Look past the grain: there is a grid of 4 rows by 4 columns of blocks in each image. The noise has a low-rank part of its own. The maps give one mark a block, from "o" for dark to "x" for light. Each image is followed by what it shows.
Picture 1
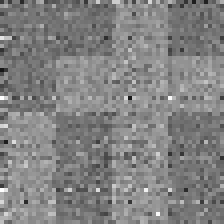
o o x o
o x x x
x o x o
x o x o
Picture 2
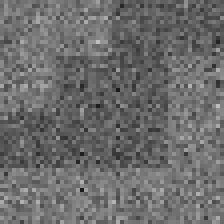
x x o o
x o o x
o o o x
x x x x
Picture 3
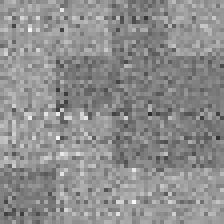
x x o x
x o o o
x x o o
o x x x
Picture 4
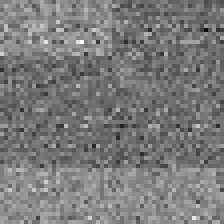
x x o o
o o o o
o o o o
x x x x
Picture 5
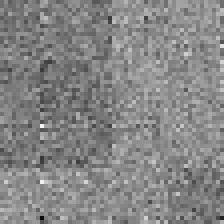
o o x x
o o x x
o o x x
x x x o
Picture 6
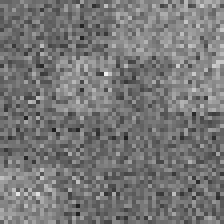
o o x x
o x o x
o o o o
x o o o
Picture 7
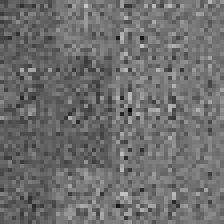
o x x x
o o x x
o o x x
o x x x
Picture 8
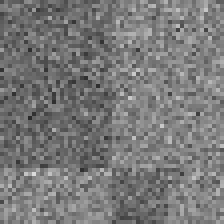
o o x x
o o x x
o o x x
x x o x
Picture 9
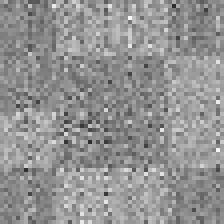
o x x o
o o o x
x o o x
o x x o
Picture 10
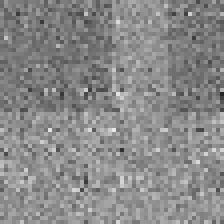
o o x o
o o x o
x x x x
x x x x
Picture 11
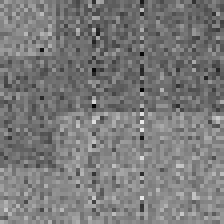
x o o o
o o o o
o x x x
x x x x
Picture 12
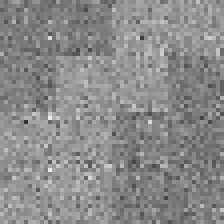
o o x x
o x x o
x x o o
x x o o
